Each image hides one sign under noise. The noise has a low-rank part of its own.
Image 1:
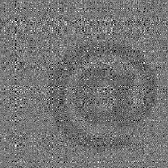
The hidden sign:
at sign
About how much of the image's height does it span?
two thirds
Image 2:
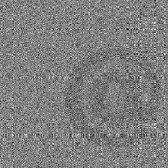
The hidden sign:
at sign
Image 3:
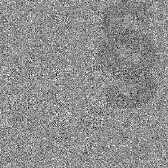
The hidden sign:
section sign
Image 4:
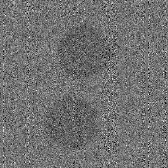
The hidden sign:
colon
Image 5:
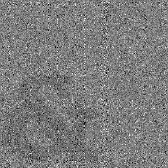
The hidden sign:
ampersand
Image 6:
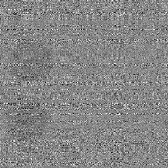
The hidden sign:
colon
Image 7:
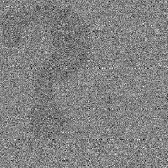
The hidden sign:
question mark
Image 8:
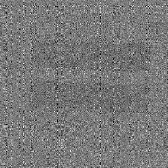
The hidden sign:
equals sign
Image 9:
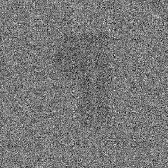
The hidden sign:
pilcrow
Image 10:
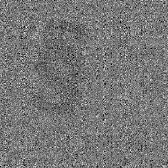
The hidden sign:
section sign
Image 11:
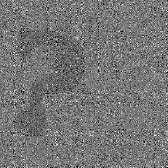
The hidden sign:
question mark
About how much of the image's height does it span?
two thirds
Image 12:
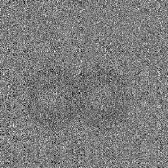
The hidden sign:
infinity sign
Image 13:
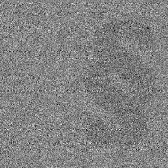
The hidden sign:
section sign
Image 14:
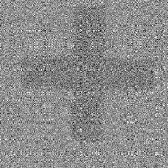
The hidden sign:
plus sign
